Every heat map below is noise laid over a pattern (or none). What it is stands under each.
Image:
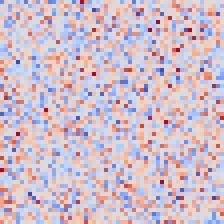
only noise
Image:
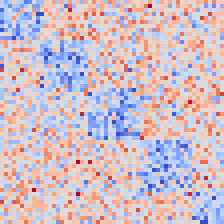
blocks along the diagonal
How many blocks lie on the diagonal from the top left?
5
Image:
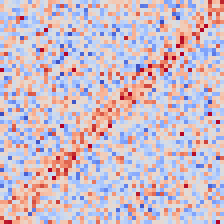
a diagonal band
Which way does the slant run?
bottom left to top right
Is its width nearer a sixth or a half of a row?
a sixth
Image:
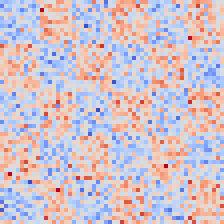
a checkerboard
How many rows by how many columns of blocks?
5 by 6
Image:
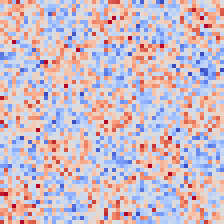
a checkerboard
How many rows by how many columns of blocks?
5 by 5
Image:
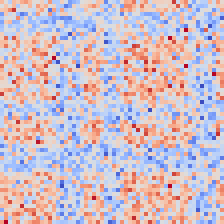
bands of rows crossing bands of columns
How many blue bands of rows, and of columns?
3 and 3
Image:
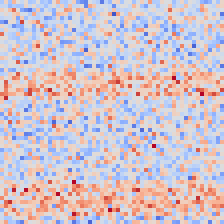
bands of rows
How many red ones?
2
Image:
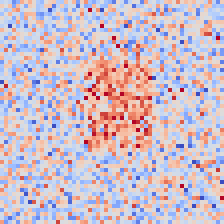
one block
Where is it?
centre
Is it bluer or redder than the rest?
redder
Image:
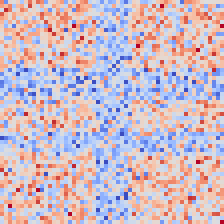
bands of rows crossing bands of columns
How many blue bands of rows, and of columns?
2 and 1
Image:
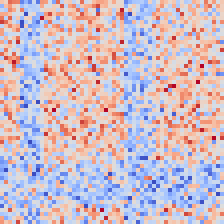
bands of rows crossing bands of columns
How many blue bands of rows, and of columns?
1 and 2
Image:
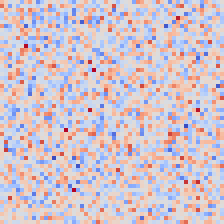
only noise
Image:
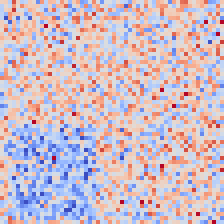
one block
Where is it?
bottom left
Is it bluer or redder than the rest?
bluer
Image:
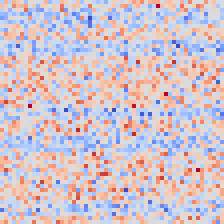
bands of rows
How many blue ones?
5
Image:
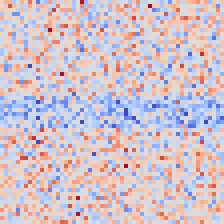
one band of rows
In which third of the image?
middle
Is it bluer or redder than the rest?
bluer
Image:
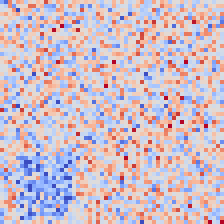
one block
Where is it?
bottom left
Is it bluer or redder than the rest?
bluer
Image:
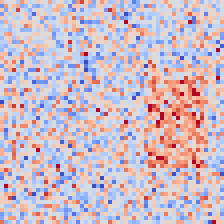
one block
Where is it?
middle right
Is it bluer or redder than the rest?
redder
